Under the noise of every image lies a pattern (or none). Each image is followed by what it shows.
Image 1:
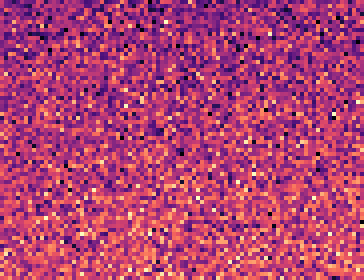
a smooth slope
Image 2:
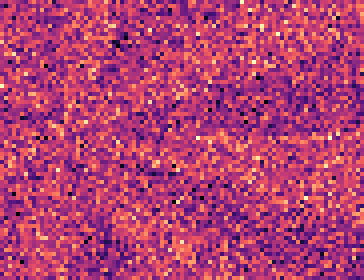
spokes from one point
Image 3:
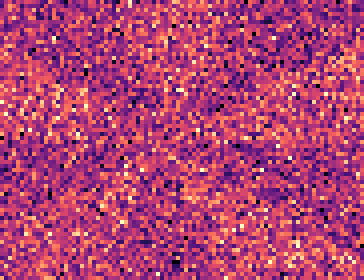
spokes from one point
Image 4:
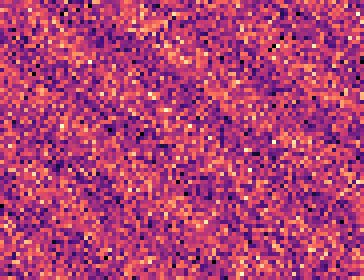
diagonal stripes
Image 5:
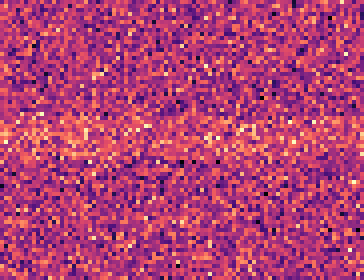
one horizontal stripe
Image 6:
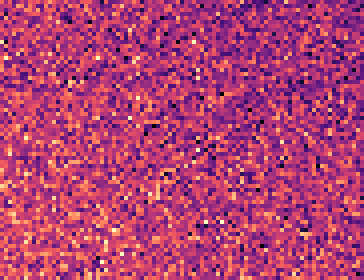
a smooth slope
